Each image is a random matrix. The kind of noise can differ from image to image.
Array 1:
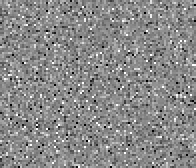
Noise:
heavy tails
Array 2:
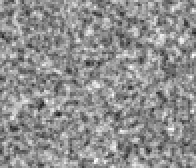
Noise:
blotchy
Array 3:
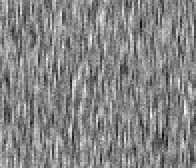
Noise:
streaked along the columns
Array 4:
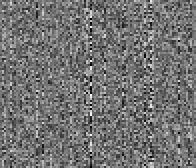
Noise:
columns of uneven size
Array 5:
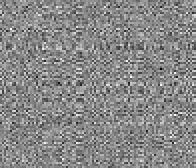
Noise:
low rank plus noise
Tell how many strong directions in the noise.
one
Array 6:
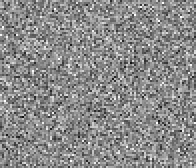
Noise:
independent entries
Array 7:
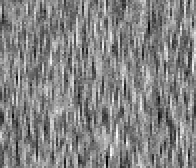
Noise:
streaked along the columns
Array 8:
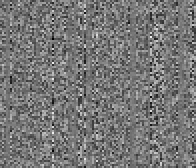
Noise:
columns of uneven size
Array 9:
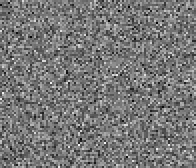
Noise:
independent entries
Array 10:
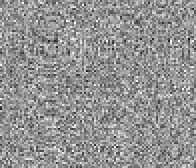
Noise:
low rank plus noise
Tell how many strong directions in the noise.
five to eight
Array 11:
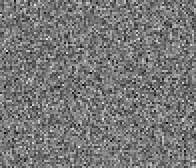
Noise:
independent entries
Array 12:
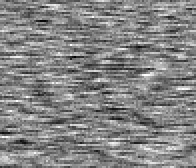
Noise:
streaked along the rows
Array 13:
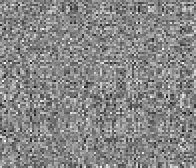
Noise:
low rank plus noise
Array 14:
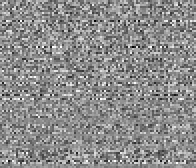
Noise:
rows of uneven size
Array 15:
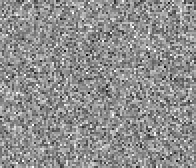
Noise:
independent entries
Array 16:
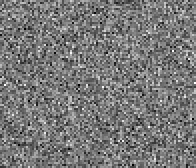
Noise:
independent entries
